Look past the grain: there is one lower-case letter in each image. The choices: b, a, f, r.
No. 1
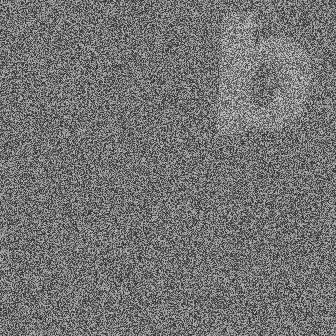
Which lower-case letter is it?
b
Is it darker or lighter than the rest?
lighter
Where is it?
top right
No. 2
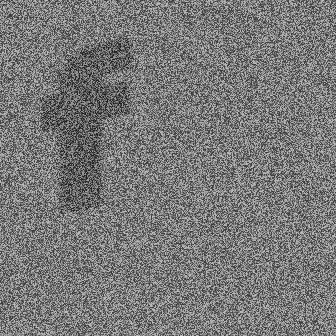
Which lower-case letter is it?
f
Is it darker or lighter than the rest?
darker
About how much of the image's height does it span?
half
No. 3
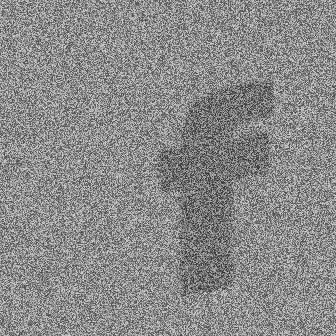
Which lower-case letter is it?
f
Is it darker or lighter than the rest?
darker
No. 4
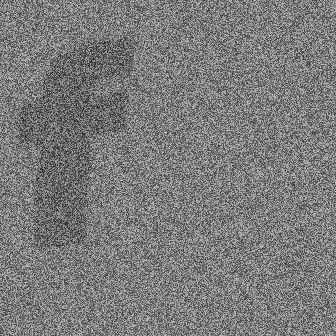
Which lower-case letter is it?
f
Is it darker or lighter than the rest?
darker
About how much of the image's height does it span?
two thirds
